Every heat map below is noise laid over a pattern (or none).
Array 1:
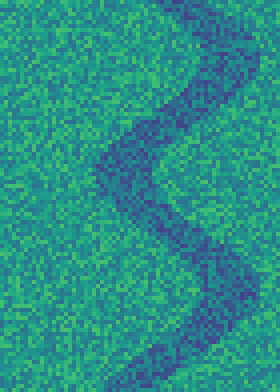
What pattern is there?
a wavy band
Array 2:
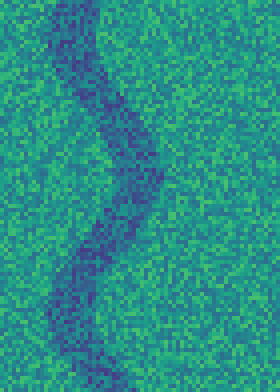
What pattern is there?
a wavy band
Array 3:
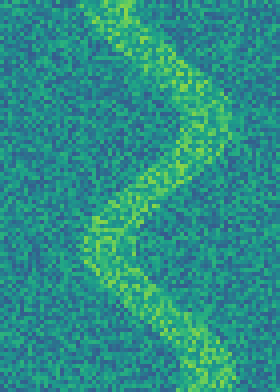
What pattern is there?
a wavy band
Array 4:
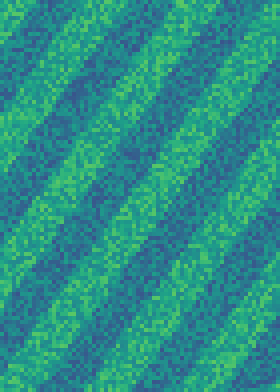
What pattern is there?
diagonal stripes
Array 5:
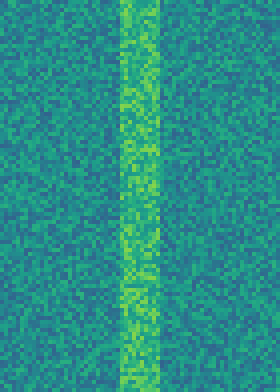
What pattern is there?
one vertical stripe
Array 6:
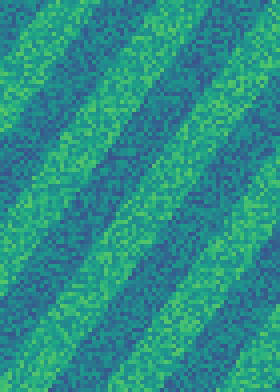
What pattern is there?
diagonal stripes
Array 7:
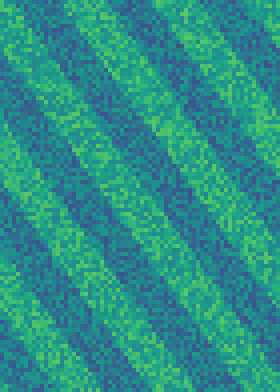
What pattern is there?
diagonal stripes
